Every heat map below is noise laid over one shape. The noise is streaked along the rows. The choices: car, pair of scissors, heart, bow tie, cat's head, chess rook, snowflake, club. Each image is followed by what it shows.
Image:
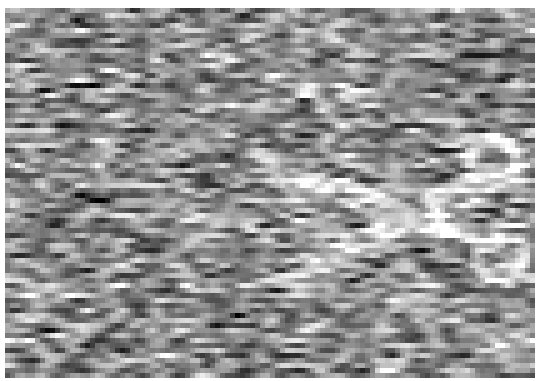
pair of scissors
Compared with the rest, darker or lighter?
lighter
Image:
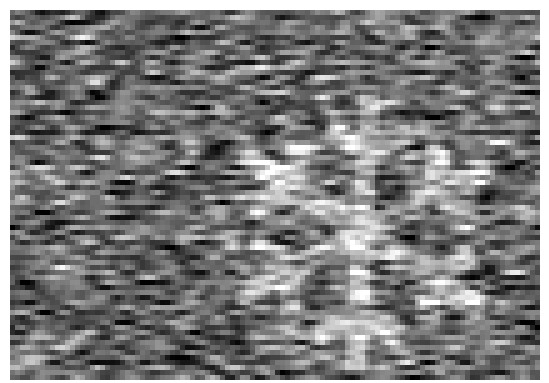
snowflake
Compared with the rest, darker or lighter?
lighter
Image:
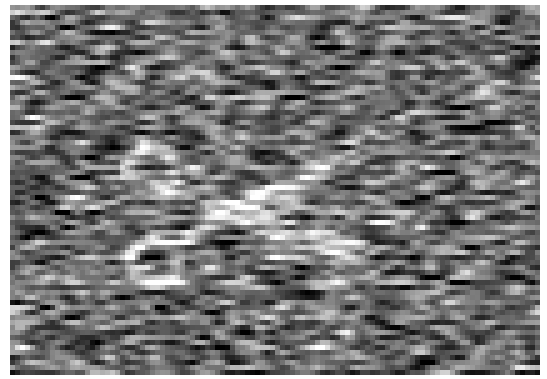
pair of scissors
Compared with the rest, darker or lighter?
lighter
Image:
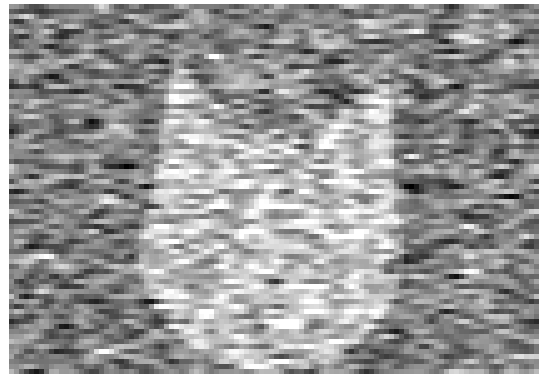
cat's head
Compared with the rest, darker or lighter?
lighter
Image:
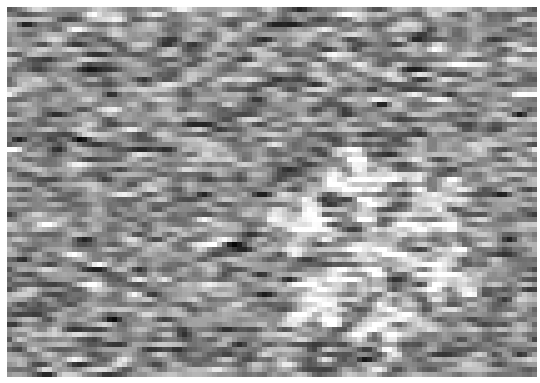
snowflake
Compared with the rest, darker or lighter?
lighter
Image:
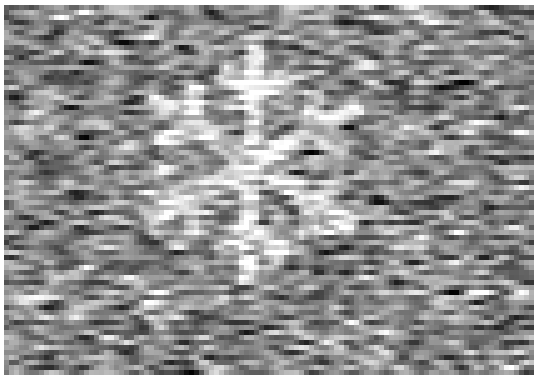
snowflake
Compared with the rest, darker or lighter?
lighter
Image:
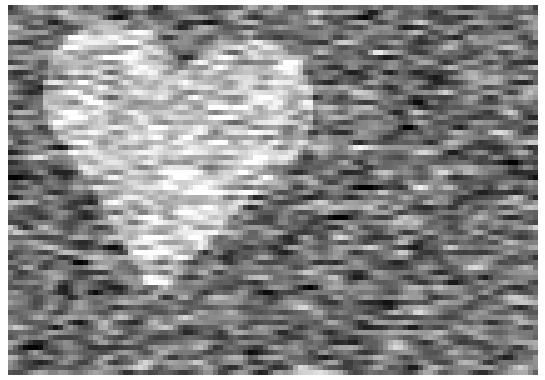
heart
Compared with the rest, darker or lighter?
lighter
